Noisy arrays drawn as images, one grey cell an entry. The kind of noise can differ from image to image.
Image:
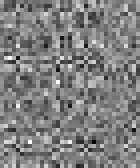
low rank plus noise
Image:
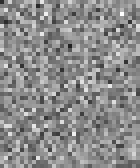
independent entries
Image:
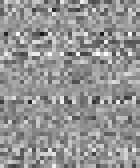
rows of uneven size
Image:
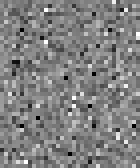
heavy tails
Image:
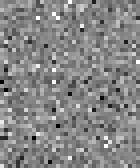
heavy tails
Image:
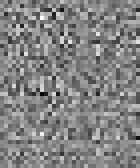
low rank plus noise
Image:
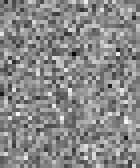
independent entries
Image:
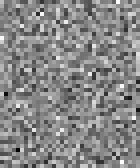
independent entries
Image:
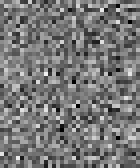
low rank plus noise
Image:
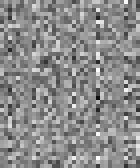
columns of uneven size
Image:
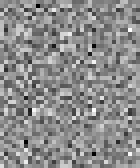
low rank plus noise
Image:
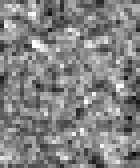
blotchy
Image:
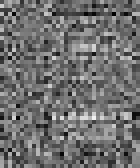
low rank plus noise
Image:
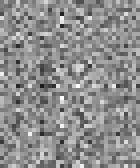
low rank plus noise
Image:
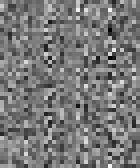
columns of uneven size
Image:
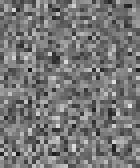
low rank plus noise
